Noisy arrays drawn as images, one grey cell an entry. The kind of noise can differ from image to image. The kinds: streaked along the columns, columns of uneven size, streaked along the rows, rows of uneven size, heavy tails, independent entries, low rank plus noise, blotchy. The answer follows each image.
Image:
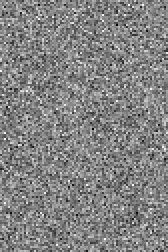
independent entries
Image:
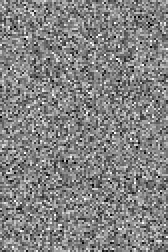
independent entries
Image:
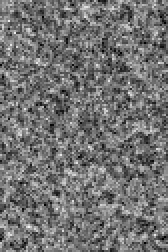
blotchy
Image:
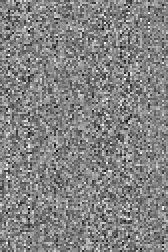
columns of uneven size
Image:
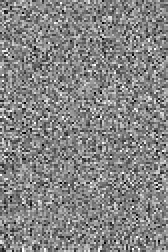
low rank plus noise
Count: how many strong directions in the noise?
five to eight
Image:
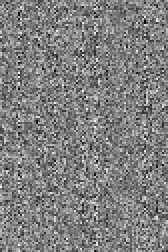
columns of uneven size
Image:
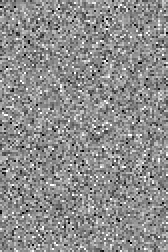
heavy tails
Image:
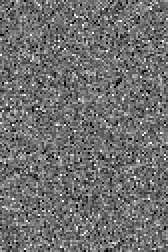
heavy tails
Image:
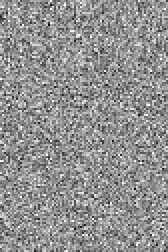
low rank plus noise
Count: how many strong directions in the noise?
three or four
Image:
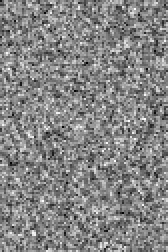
blotchy
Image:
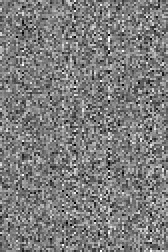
columns of uneven size
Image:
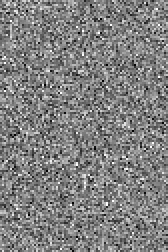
independent entries
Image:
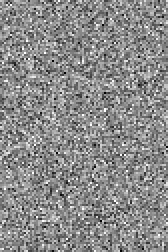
independent entries
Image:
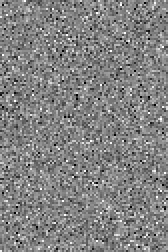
heavy tails
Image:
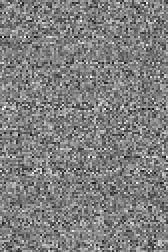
rows of uneven size
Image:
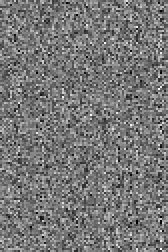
columns of uneven size
